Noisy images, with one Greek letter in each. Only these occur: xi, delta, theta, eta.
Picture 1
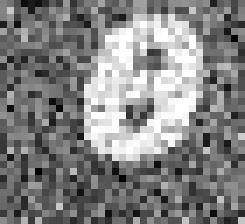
light theta
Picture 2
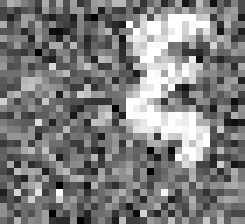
light xi
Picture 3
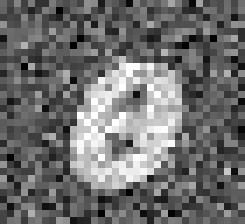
light theta
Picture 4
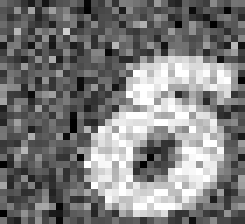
light delta
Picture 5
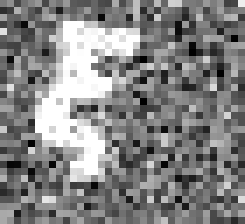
light xi
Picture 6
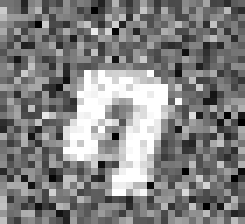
light eta
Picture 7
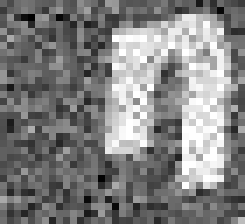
light eta
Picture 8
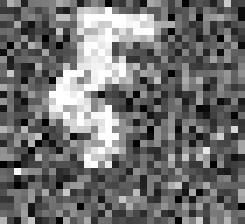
light xi
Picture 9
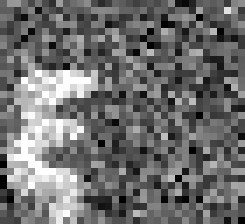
light xi
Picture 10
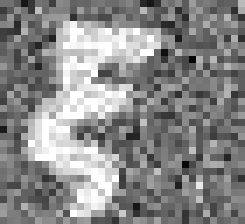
light xi
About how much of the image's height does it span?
nearly all
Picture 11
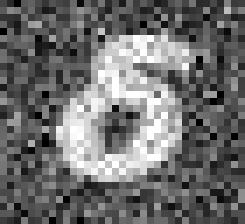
light delta
